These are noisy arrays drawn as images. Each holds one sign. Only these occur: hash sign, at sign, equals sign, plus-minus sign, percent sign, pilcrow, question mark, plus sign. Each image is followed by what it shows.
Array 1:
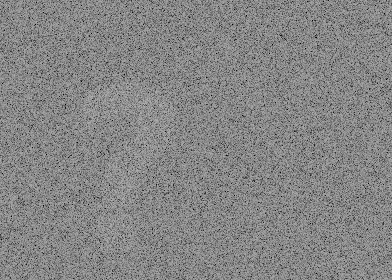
question mark
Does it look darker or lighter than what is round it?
lighter
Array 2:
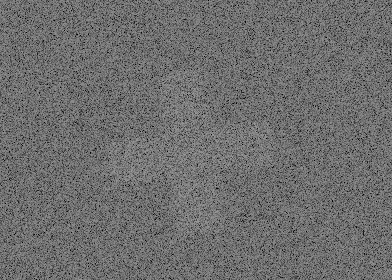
plus sign
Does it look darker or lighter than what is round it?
lighter
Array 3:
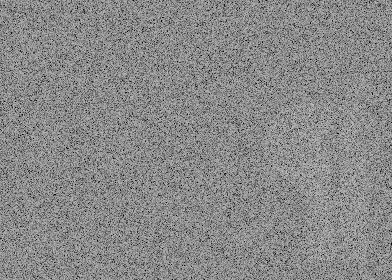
pilcrow
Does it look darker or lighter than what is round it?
lighter
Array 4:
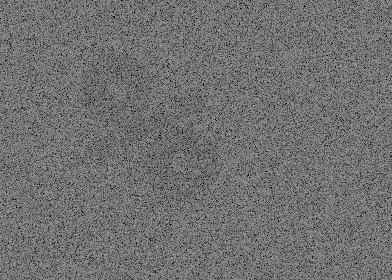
percent sign
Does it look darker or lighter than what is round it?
darker
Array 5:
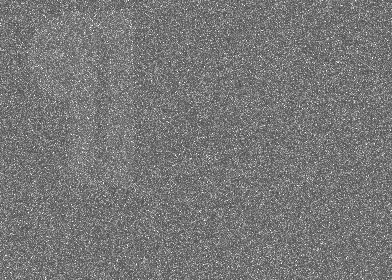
pilcrow
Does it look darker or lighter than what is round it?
lighter
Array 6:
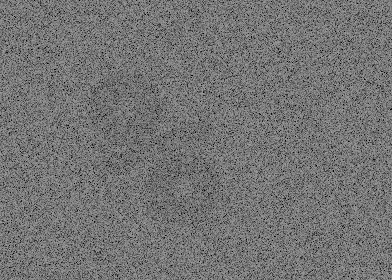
percent sign
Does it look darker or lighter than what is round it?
darker
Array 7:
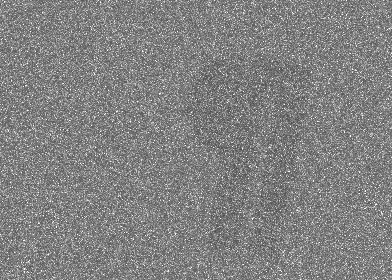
pilcrow
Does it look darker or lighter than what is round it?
darker
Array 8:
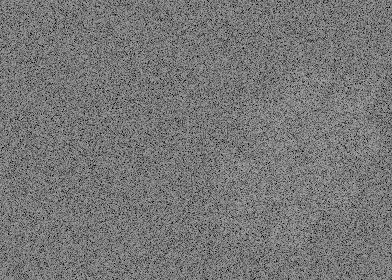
hash sign
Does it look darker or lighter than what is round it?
lighter
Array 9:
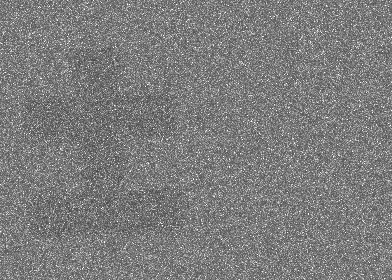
plus-minus sign
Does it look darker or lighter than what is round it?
darker
